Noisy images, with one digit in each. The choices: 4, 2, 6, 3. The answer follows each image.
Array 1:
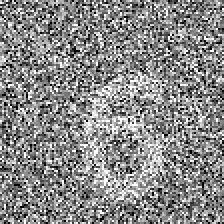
6
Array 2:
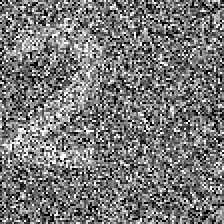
2
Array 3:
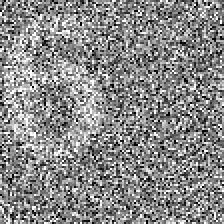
6
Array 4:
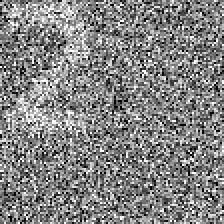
2
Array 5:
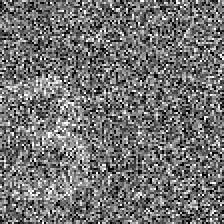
3
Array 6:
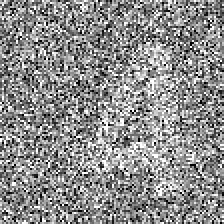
4
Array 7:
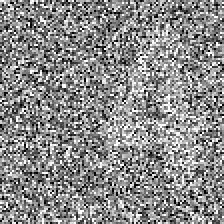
4
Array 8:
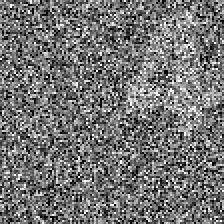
4
